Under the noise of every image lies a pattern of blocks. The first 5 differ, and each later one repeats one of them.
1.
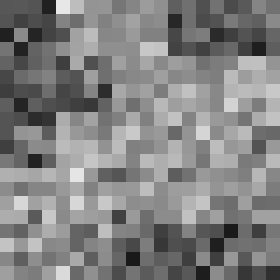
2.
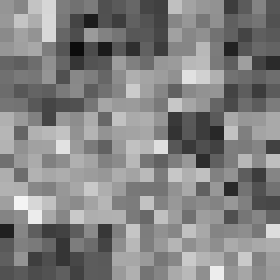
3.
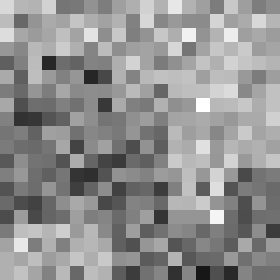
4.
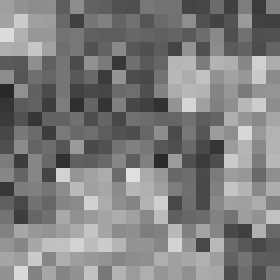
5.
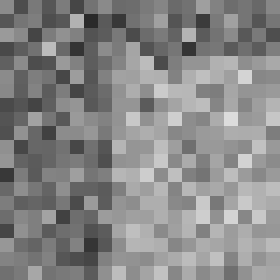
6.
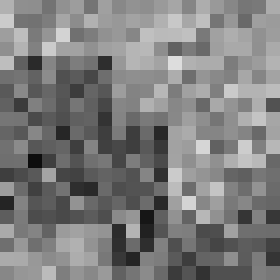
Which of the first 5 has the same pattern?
3
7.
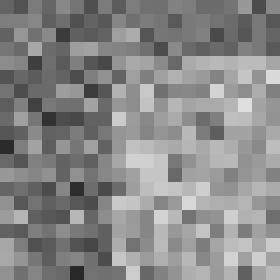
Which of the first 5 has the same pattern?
5
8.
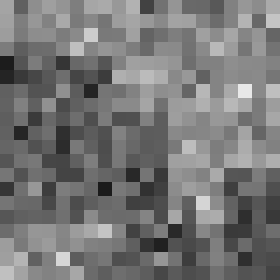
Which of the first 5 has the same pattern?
3
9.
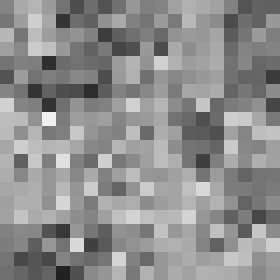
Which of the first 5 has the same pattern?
2
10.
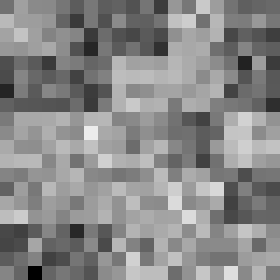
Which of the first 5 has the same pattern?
2
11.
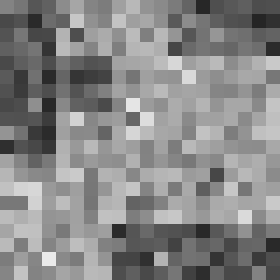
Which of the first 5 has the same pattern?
1
